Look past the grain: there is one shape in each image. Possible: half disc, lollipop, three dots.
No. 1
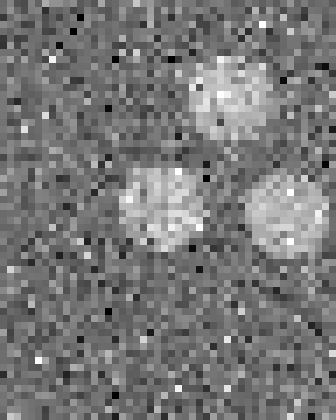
light three dots
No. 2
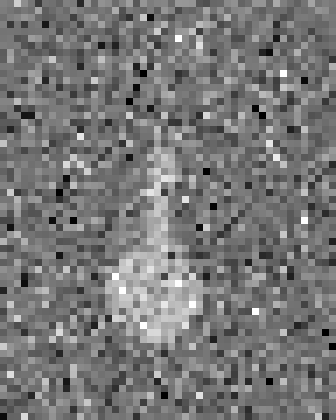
light lollipop
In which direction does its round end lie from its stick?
down
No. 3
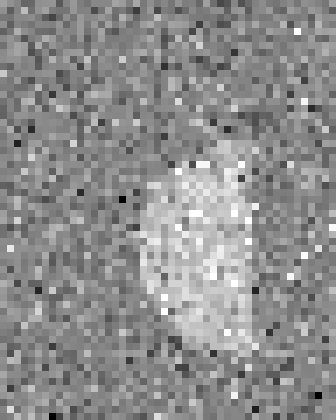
light half disc
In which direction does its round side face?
left
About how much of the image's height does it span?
half
